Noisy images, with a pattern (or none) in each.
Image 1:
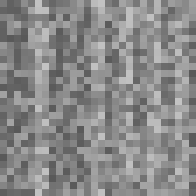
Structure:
bands of columns
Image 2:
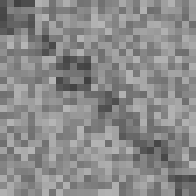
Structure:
blocks along the diagonal
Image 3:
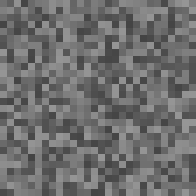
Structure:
only noise
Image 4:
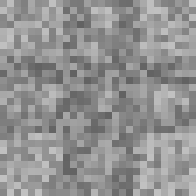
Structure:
bands of rows crossing bands of columns
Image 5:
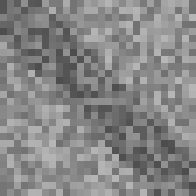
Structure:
a diagonal band
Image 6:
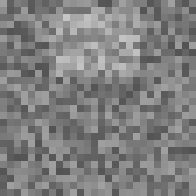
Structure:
one block
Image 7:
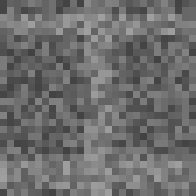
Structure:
bands of rows crossing bands of columns
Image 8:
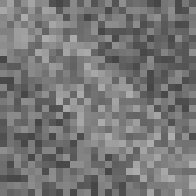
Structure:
a diagonal band
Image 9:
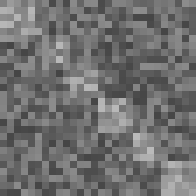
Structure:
blocks along the diagonal
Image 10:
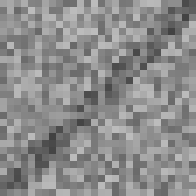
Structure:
a diagonal band
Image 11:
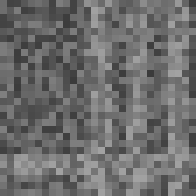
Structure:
bands of rows crossing bands of columns
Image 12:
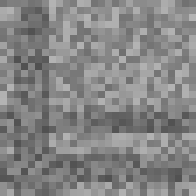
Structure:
bands of rows crossing bands of columns
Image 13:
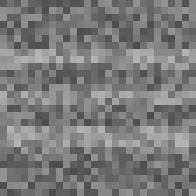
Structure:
bands of rows
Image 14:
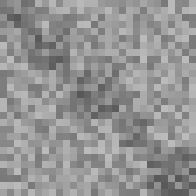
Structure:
blocks along the diagonal
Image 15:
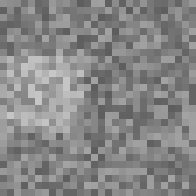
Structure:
one block
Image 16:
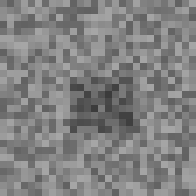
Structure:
one block
